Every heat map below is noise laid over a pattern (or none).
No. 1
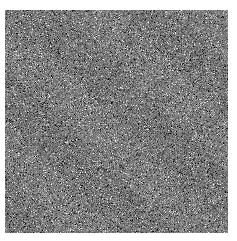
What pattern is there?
diagonal stripes
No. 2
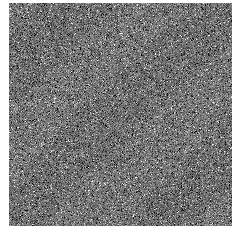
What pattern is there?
diagonal stripes
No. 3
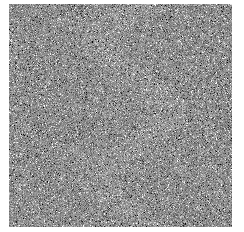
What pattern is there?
a wavy band
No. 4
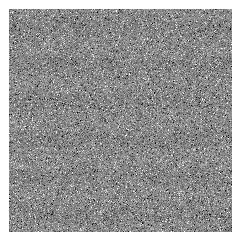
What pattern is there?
horizontal stripes
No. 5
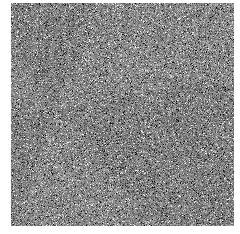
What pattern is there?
spokes from one point
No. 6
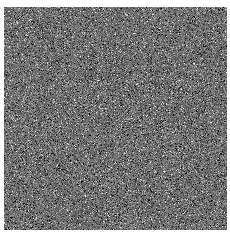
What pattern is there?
only noise
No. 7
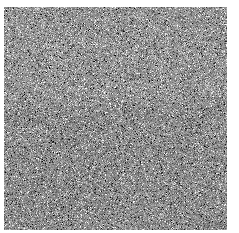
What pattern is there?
a sharp edge
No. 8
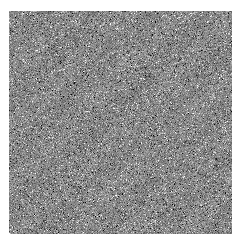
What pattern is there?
diagonal stripes
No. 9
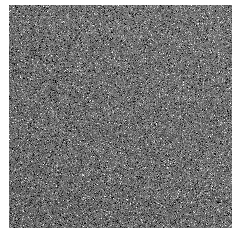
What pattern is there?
a smooth slope
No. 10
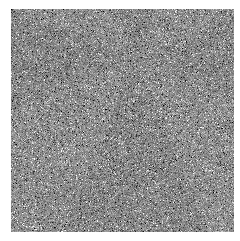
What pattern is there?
spokes from one point
